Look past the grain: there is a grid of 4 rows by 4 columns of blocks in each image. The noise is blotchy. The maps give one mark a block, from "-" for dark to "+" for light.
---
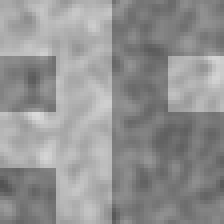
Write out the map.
++--
-+-+
++--
-+--
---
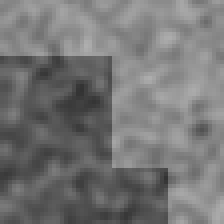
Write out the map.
++++
--++
--++
---+
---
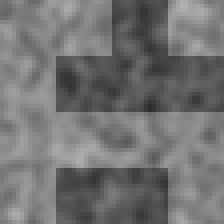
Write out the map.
++-+
+---
++++
+--+
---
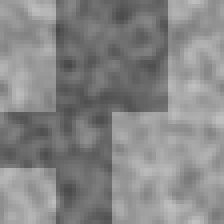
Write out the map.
+--+
+--+
--++
+-++
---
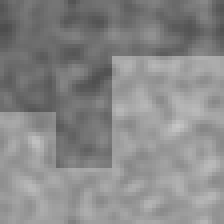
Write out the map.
----
--++
+-++
++++
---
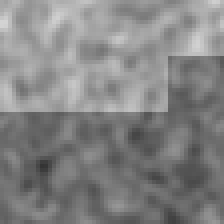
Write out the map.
++++
+++-
----
----
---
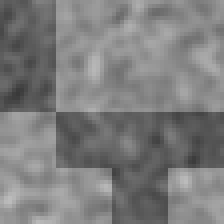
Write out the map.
-+++
-+++
+---
++-+
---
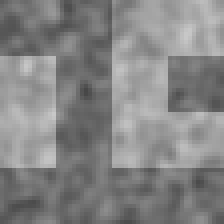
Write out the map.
--++
+-+-
+-++
----
